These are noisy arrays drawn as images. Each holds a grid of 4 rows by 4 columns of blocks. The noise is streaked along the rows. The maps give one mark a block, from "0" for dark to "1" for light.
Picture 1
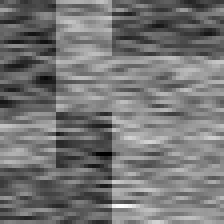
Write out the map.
0 1 0 0
0 1 1 1
1 0 1 1
0 0 1 1
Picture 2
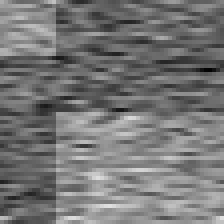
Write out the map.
1 0 0 0
0 0 0 0
0 1 1 1
0 1 1 1
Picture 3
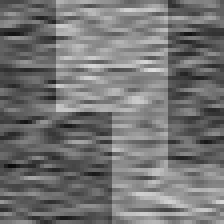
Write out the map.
0 1 1 0
0 1 1 0
0 0 1 0
0 0 1 1
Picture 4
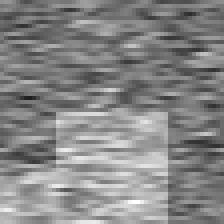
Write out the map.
0 0 0 0
0 0 0 0
0 1 1 0
1 1 1 0
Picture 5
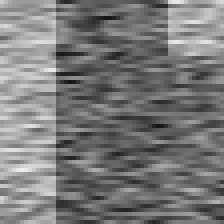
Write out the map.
1 0 0 1
1 0 0 0
1 0 0 0
1 0 0 0
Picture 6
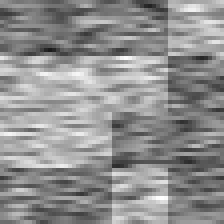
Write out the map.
0 0 0 1
1 1 1 0
1 1 0 0
0 0 1 0
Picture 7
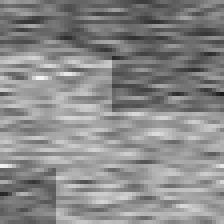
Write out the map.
0 0 0 0
1 1 0 0
1 1 1 1
0 1 1 1
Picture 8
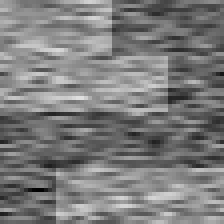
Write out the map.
1 1 0 0
1 1 1 0
0 0 0 0
0 1 1 1
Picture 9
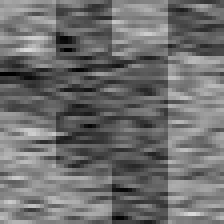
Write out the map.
1 0 1 0
0 0 0 1
1 0 0 1
1 1 0 1
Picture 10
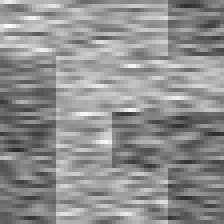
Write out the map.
1 1 1 0
0 1 1 1
0 1 0 0
0 1 1 0
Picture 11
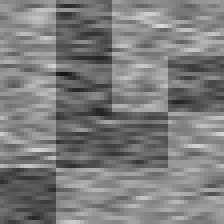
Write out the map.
1 0 1 1
1 0 1 0
1 0 0 1
0 1 1 1
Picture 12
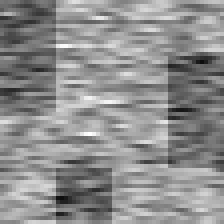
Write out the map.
0 1 1 1
0 1 1 0
1 1 1 0
1 0 1 1
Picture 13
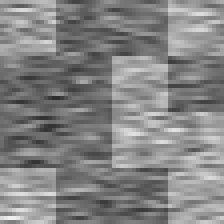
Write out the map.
1 0 0 1
0 0 1 0
0 0 1 1
1 0 0 1
